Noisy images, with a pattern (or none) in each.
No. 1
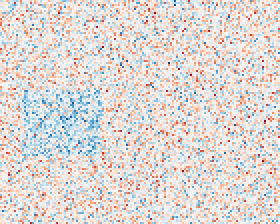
one block
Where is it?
middle left
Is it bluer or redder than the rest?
bluer
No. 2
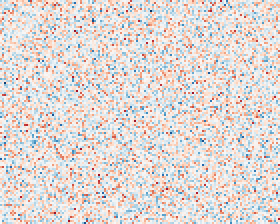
only noise
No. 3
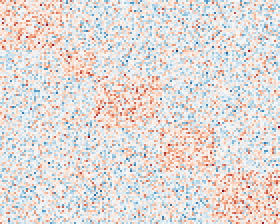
blocks along the diagonal
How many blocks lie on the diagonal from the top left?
5
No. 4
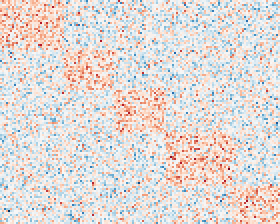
blocks along the diagonal
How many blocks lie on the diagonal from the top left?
5
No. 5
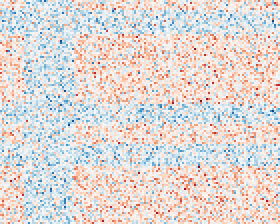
bands of rows crossing bands of columns
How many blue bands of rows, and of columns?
3 and 1
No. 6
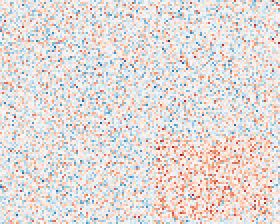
one block
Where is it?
bottom right
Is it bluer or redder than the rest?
redder
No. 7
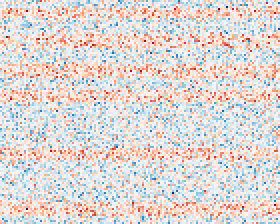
bands of rows
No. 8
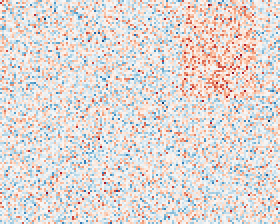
one block
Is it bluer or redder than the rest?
redder
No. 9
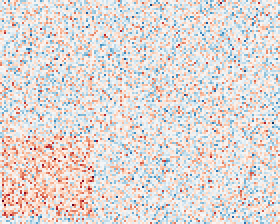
one block
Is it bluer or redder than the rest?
redder
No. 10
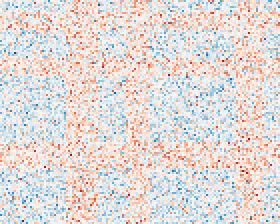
bands of rows crossing bands of columns
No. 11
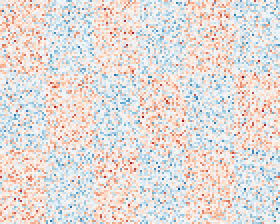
a checkerboard
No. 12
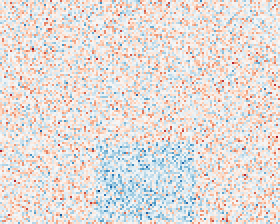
one block
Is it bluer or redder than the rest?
bluer
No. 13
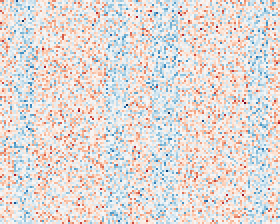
bands of columns
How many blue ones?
4
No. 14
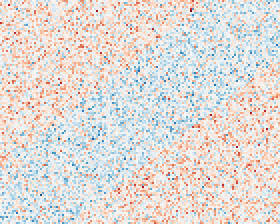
a diagonal band
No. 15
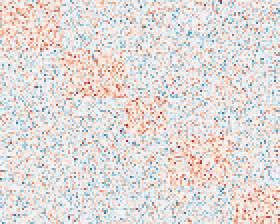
blocks along the diagonal
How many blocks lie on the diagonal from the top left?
5
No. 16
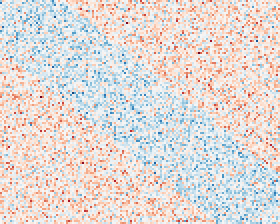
a diagonal band
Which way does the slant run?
top left to bottom right
